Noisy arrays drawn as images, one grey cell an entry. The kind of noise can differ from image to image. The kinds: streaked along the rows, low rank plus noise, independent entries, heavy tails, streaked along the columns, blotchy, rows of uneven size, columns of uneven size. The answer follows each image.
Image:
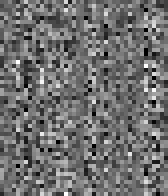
columns of uneven size
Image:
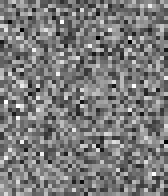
independent entries
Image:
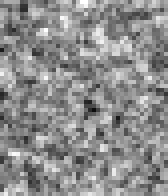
blotchy
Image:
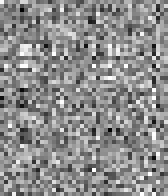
low rank plus noise
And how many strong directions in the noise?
one
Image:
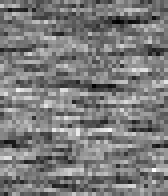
streaked along the rows
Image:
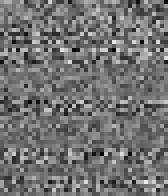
rows of uneven size
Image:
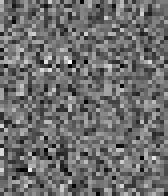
low rank plus noise
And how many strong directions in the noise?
five to eight
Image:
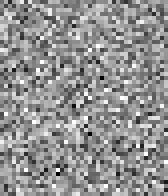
independent entries
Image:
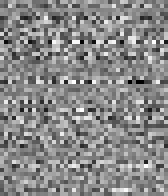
rows of uneven size
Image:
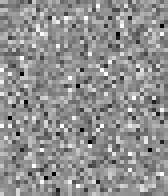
heavy tails
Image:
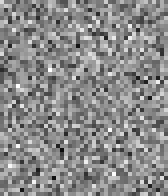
independent entries
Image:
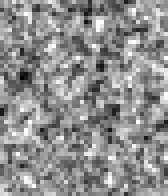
blotchy
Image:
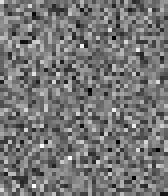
independent entries
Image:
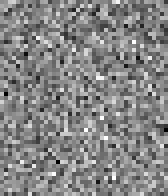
independent entries
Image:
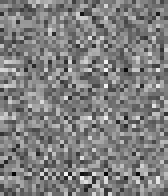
low rank plus noise
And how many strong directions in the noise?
one
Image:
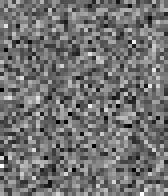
independent entries
